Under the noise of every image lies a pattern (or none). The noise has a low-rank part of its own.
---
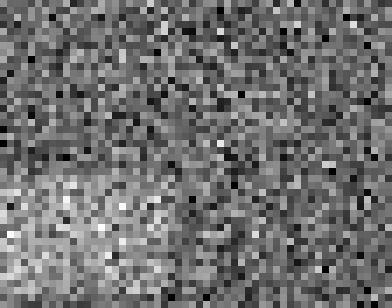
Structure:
one block
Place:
bottom left
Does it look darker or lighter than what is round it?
lighter
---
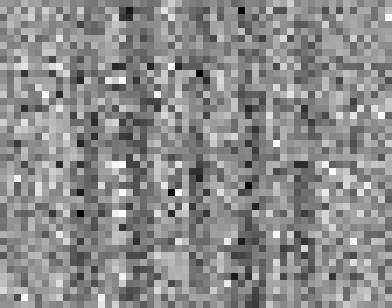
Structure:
bands of columns
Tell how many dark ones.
5
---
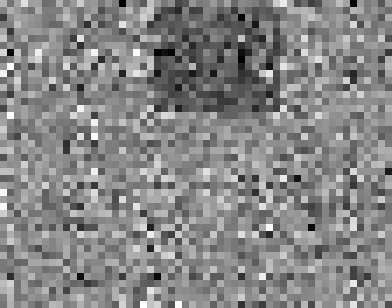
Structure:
one block
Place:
top middle
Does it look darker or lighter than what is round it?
darker
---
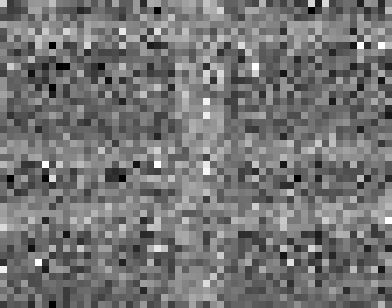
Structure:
bands of rows crossing bands of columns
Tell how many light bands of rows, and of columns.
3 and 1
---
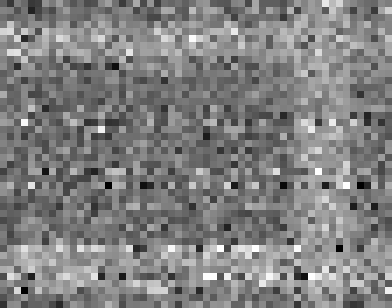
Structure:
bands of rows crossing bands of columns
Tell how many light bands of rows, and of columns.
2 and 1
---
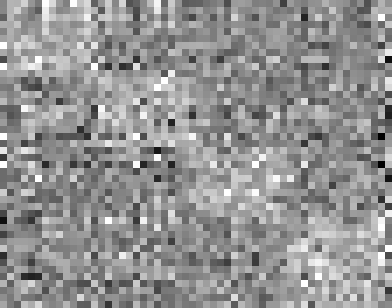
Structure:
blocks along the diagonal
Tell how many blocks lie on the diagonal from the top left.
4
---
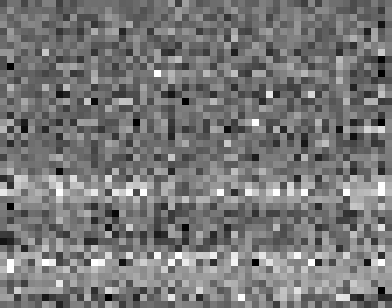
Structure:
bands of rows
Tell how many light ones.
2
